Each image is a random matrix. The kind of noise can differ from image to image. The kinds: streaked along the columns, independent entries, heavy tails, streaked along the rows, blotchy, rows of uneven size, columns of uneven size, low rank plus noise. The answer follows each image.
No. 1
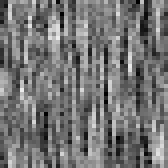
streaked along the columns
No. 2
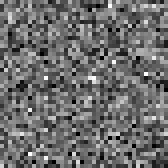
low rank plus noise
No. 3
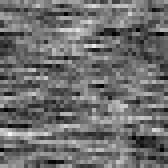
streaked along the rows
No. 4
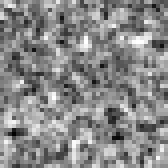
blotchy
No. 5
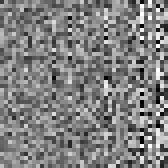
columns of uneven size
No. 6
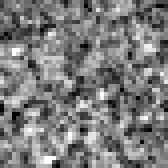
blotchy
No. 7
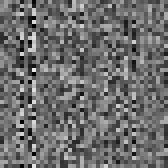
columns of uneven size
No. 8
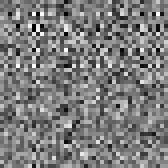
low rank plus noise
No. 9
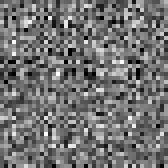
low rank plus noise
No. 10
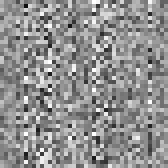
columns of uneven size
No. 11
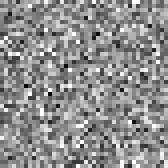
independent entries
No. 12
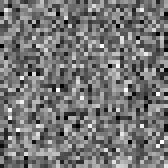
independent entries
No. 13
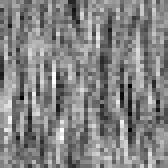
streaked along the columns
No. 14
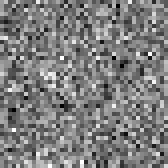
low rank plus noise
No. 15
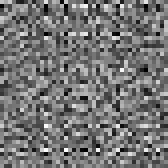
low rank plus noise
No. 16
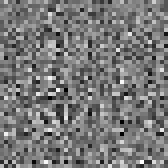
low rank plus noise
